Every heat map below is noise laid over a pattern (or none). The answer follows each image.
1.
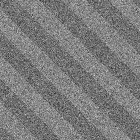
diagonal stripes
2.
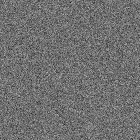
only noise
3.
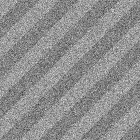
diagonal stripes
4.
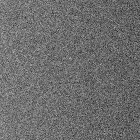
a smooth slope
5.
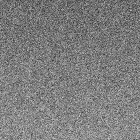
a smooth slope
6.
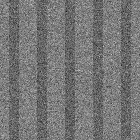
vertical stripes
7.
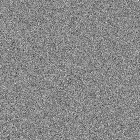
only noise
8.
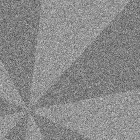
spokes from one point
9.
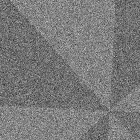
spokes from one point
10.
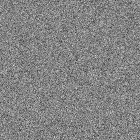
only noise
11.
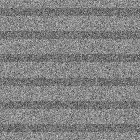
horizontal stripes
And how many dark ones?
6
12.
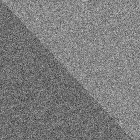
a sharp edge
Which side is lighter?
top right
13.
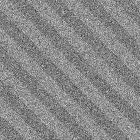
diagonal stripes
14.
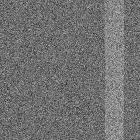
one vertical stripe
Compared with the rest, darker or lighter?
lighter
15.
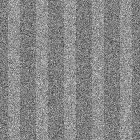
vertical stripes
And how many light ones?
5
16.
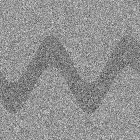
a wavy band
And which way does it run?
left to right
